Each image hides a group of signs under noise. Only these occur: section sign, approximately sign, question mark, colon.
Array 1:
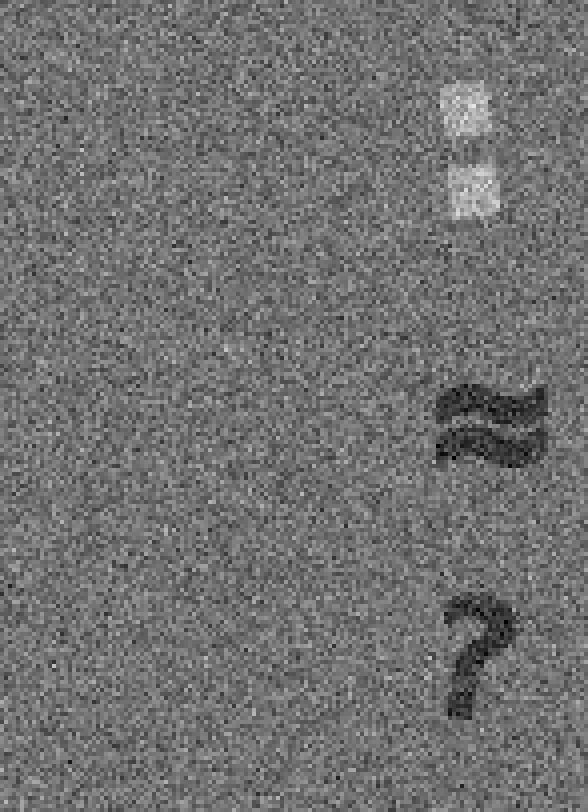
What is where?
top right: light colon; middle right: dark approximately sign; bottom right: dark question mark
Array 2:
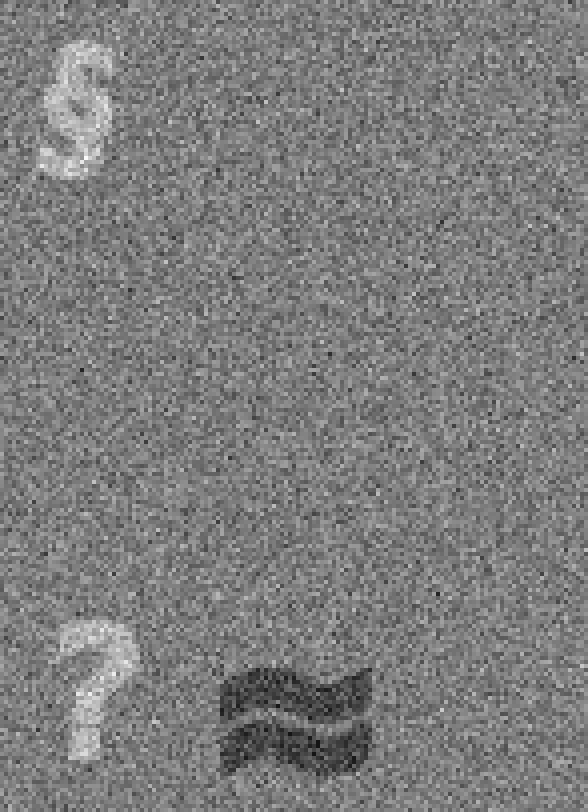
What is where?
top left: light section sign; bottom left: light question mark; bottom middle: dark approximately sign
